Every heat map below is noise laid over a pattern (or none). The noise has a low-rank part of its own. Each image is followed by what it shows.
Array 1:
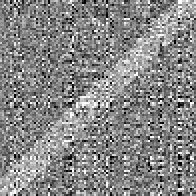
a diagonal band
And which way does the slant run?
bottom left to top right
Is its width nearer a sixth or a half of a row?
a sixth
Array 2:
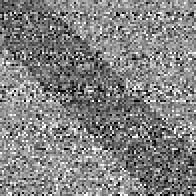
a diagonal band
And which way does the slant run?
top left to bottom right
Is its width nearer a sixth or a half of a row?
a half
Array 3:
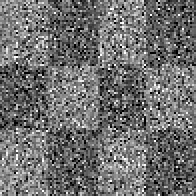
a checkerboard
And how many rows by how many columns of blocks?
3 by 4
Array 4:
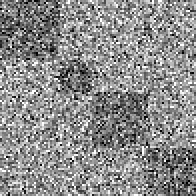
blocks along the diagonal
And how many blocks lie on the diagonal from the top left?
4
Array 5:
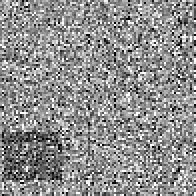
one block
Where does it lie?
bottom left
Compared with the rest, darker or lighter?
darker
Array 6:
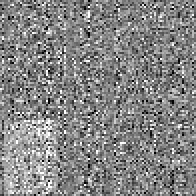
one block
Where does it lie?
bottom left
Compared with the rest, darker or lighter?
lighter
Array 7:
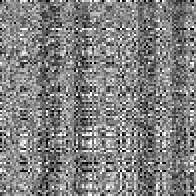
bands of columns
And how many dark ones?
4
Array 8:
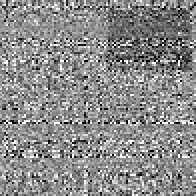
one block
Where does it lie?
top right
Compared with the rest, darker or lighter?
darker
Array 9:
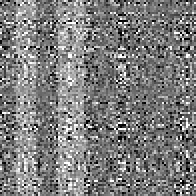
bands of columns
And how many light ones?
2
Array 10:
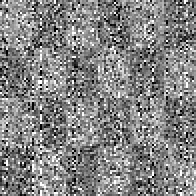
a checkerboard
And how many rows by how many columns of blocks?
4 by 6
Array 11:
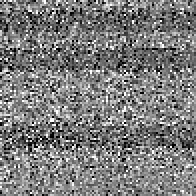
bands of rows
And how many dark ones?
3
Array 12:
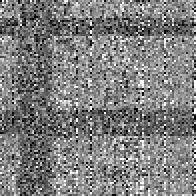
bands of rows crossing bands of columns
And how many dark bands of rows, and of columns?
2 and 1
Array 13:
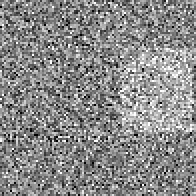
one block
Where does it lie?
middle right
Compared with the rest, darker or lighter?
lighter
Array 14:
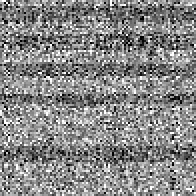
bands of rows
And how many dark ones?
5
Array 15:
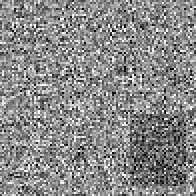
one block
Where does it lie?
bottom right
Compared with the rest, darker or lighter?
darker
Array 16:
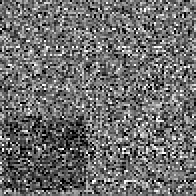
one block
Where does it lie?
bottom left
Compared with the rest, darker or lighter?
darker
